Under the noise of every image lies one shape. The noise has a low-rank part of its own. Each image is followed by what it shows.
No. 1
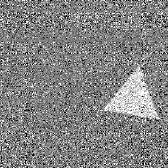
triangle
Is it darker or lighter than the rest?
lighter
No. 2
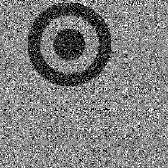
bullseye
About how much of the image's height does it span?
half
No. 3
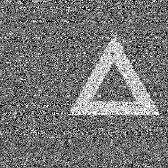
triangle frame
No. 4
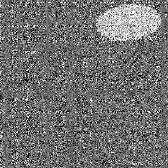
ellipse
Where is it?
top right
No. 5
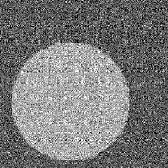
disc
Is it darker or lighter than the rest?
lighter
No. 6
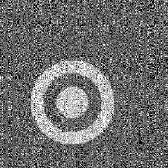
bullseye
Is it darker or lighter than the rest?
lighter
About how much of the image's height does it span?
half
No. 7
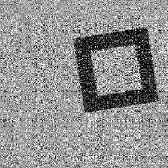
square frame
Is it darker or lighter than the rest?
darker
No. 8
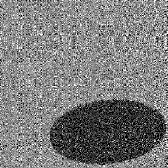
ellipse
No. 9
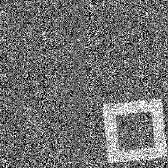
square frame
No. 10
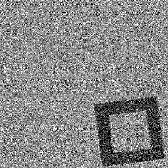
square frame
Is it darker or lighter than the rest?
darker
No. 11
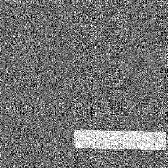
bar
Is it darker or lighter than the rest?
lighter
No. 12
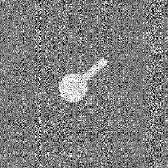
lollipop
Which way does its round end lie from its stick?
down and left
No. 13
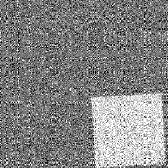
square
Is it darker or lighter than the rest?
lighter
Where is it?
bottom right
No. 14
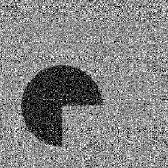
disc with a wedge cut out
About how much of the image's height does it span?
half
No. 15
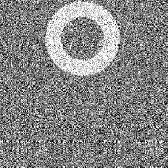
ring
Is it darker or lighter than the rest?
lighter
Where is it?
top middle
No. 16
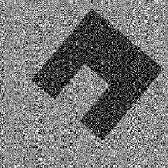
square with a notch
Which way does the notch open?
down and left
